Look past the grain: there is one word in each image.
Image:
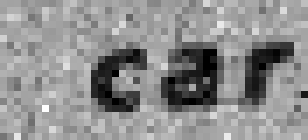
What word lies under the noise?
car
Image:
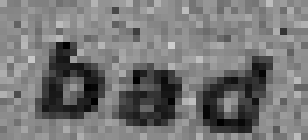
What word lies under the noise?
bad
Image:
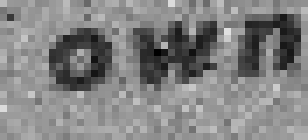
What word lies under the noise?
own
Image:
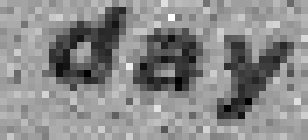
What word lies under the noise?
day
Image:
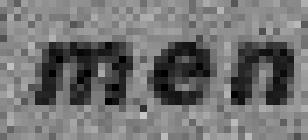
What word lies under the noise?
men
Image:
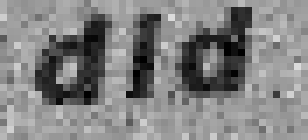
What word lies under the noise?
did
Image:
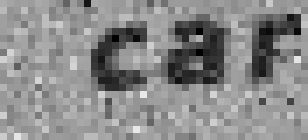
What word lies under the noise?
car
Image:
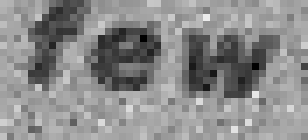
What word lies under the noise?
few
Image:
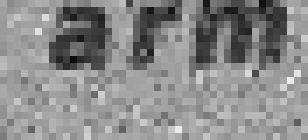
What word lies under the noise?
arm
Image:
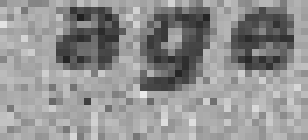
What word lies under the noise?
age
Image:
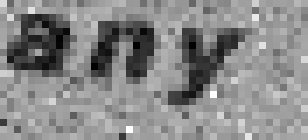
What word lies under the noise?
any
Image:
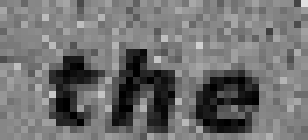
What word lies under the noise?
the
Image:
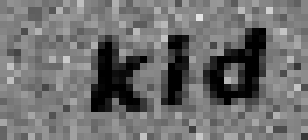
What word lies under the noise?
kid
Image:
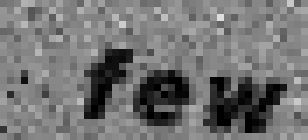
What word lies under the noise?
few
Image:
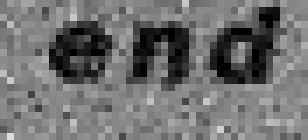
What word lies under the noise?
end
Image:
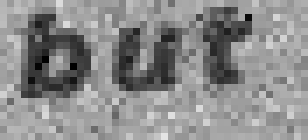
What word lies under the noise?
but
